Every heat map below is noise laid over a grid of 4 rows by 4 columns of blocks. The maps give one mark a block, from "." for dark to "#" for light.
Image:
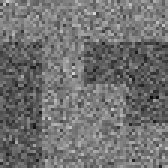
# # # #
. # . .
. # # .
. # # #
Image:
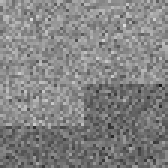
# # # #
# # # #
# # . .
. . . .
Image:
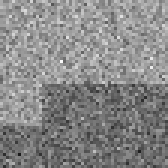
# # # #
# # # #
# . . .
. . . .
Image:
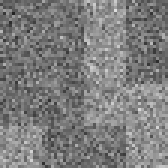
. . # .
. . # .
. . # #
# . . #
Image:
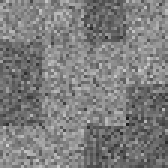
# # . #
. # # #
. # # .
# # . .
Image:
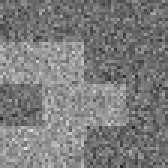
. . . .
# # . .
. # # .
# # . .
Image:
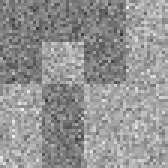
. . . #
. # . #
# . # #
# . # #
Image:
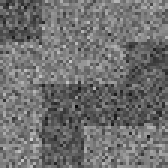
. # # #
# # # .
# . . .
# . # #
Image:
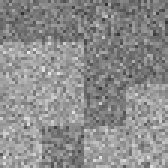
. . . .
# # . .
# # . #
# . # #
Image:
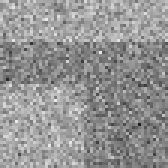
# # # #
. . . .
# # . .
# # . .
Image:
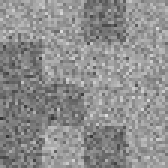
# # . #
. # # #
. . # #
. # . #
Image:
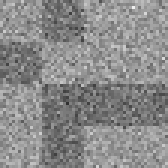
# . # #
. # # #
# . . .
# . # #
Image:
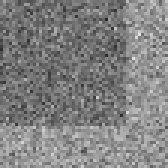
. . . #
. . . #
. . . #
# # # #
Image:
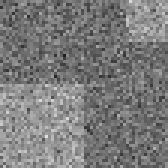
. . . #
. . . .
# # . .
# # . .
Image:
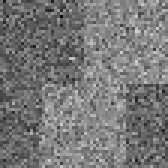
. . # #
. . # #
. # # .
. # # .
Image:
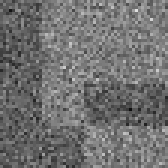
. # # #
. # # #
. # . .
. . # #
